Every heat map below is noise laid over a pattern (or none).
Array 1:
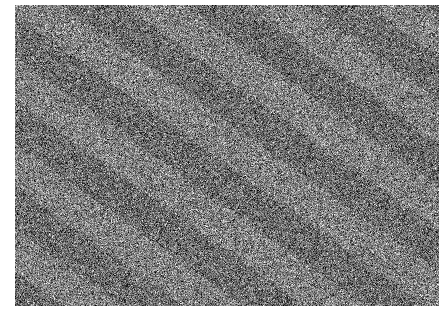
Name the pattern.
diagonal stripes
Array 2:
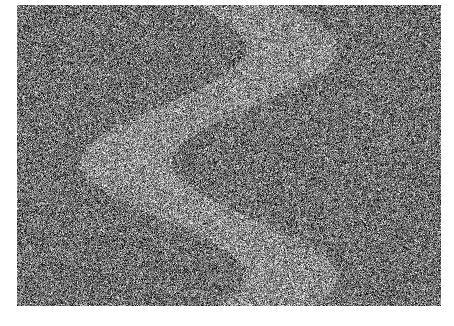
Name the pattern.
a wavy band
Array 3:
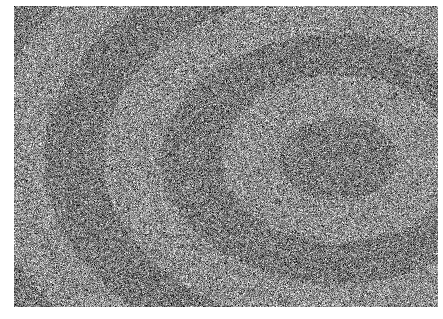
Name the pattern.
rings round one point
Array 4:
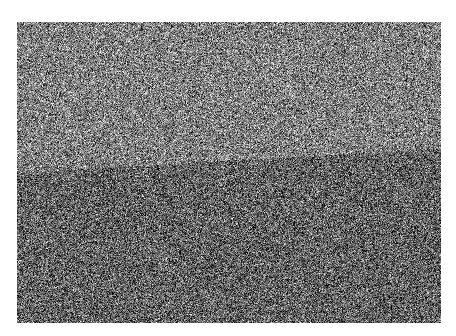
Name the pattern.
a sharp edge
